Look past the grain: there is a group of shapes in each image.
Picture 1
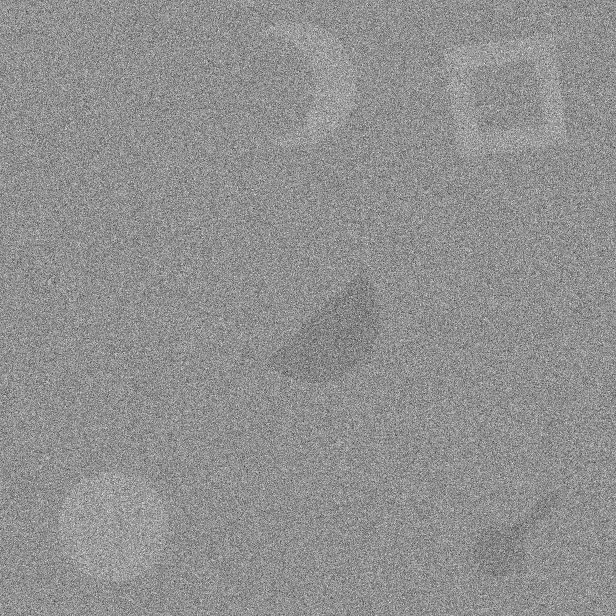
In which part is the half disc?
centre
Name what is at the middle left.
nothing
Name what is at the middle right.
nothing
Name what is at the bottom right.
lollipop
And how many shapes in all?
5
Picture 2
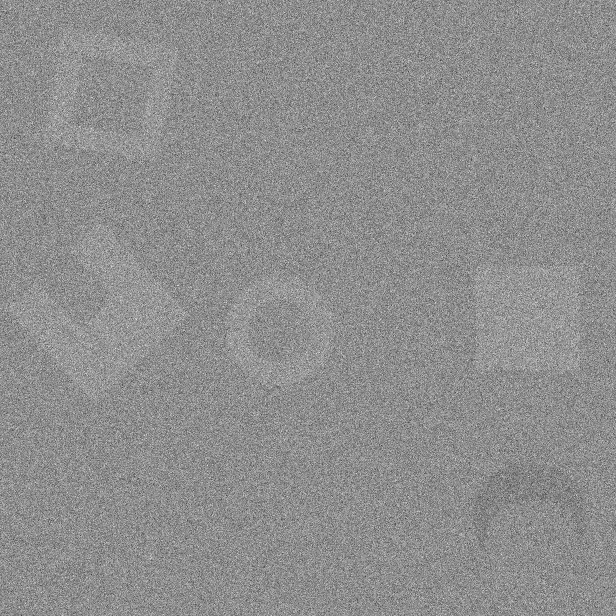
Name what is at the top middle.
nothing
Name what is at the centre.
ring
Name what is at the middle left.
square with a notch
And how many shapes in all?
5
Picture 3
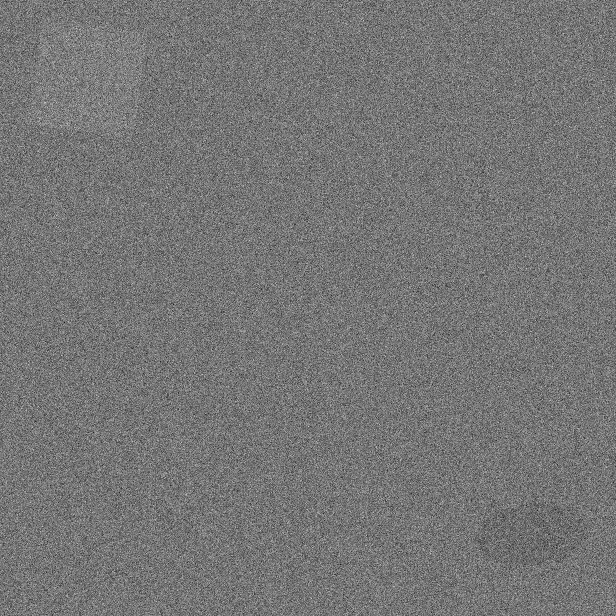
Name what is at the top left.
square
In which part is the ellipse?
bottom right
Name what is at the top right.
nothing
